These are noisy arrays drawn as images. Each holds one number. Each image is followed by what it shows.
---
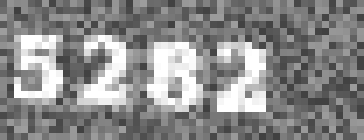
5282
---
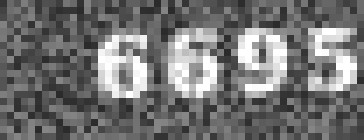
6695
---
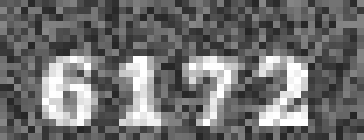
6172
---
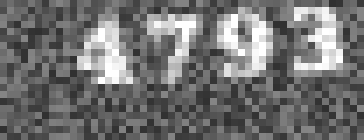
4793
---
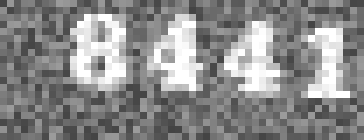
8441
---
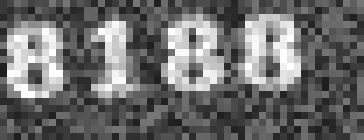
8188
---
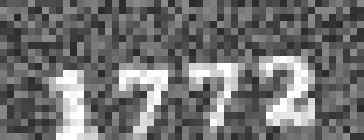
1772
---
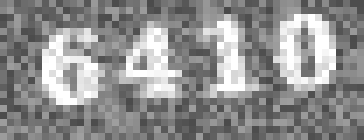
6410
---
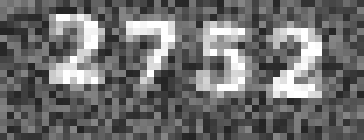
2752
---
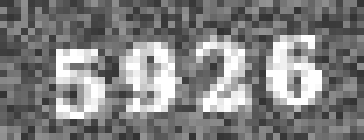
5926
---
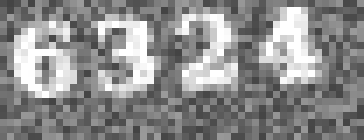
6324
